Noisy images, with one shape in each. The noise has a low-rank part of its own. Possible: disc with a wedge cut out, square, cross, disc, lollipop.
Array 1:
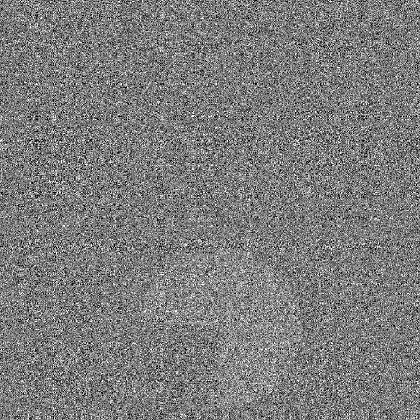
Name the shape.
disc with a wedge cut out
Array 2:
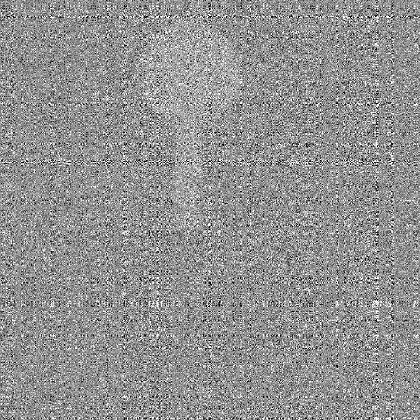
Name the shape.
lollipop
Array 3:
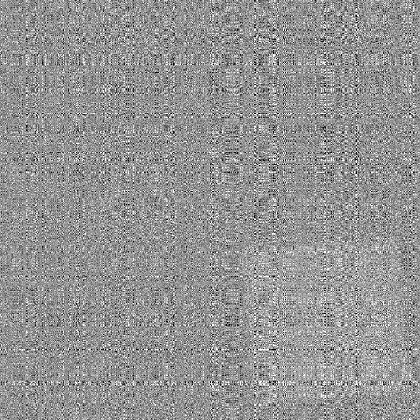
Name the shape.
square
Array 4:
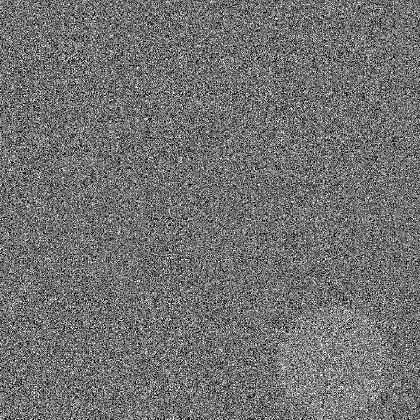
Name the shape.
disc
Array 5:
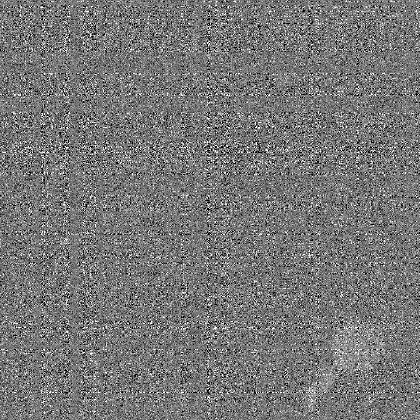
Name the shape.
lollipop
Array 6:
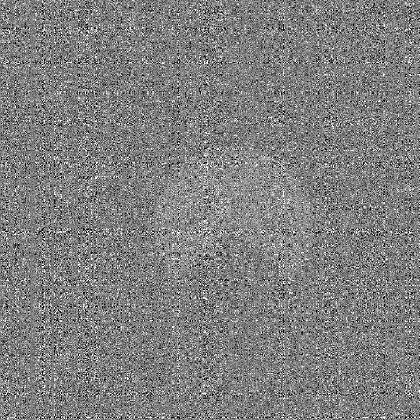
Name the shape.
disc with a wedge cut out
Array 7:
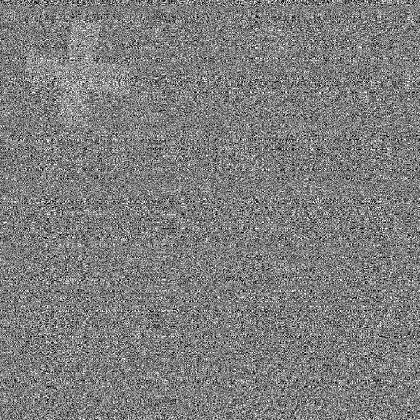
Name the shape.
cross
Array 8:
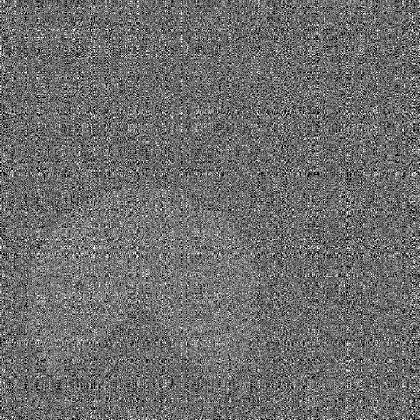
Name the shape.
disc with a wedge cut out
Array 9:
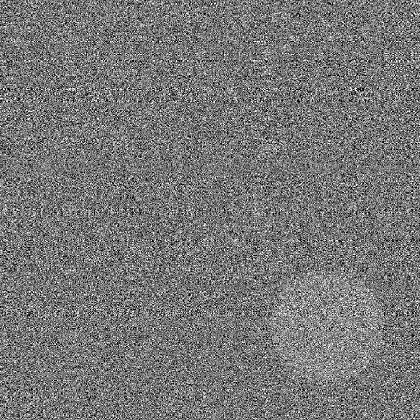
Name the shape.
disc
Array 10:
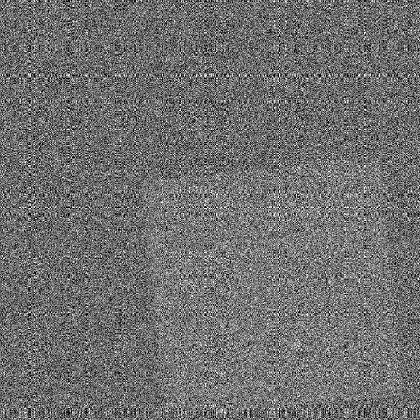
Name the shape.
square
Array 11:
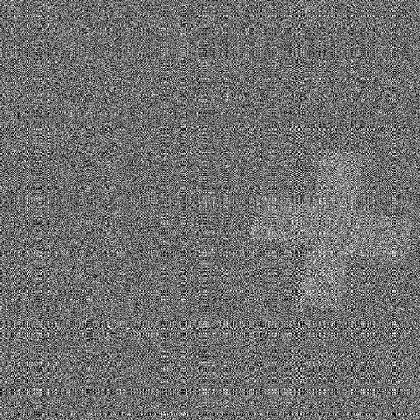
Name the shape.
cross
